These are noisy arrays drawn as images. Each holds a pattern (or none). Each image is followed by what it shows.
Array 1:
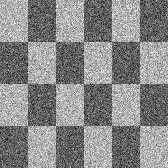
a checkerboard
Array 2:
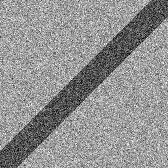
a diagonal band
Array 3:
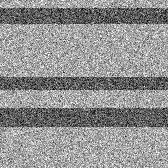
bands of rows
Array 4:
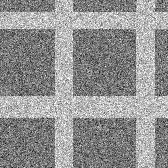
bands of rows crossing bands of columns
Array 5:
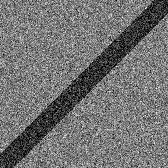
a diagonal band
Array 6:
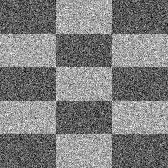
a checkerboard
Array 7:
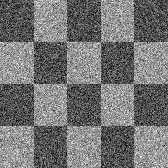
a checkerboard
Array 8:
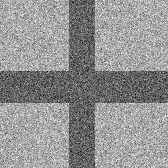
bands of rows crossing bands of columns
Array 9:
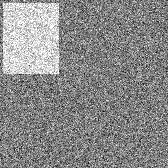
one block
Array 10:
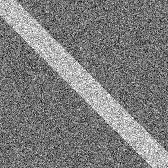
a diagonal band
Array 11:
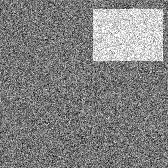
one block
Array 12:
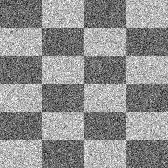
a checkerboard
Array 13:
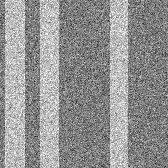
bands of columns
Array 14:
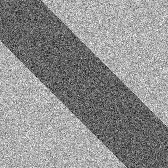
a diagonal band
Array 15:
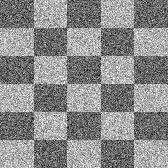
a checkerboard
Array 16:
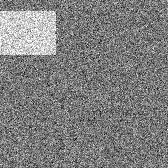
one block
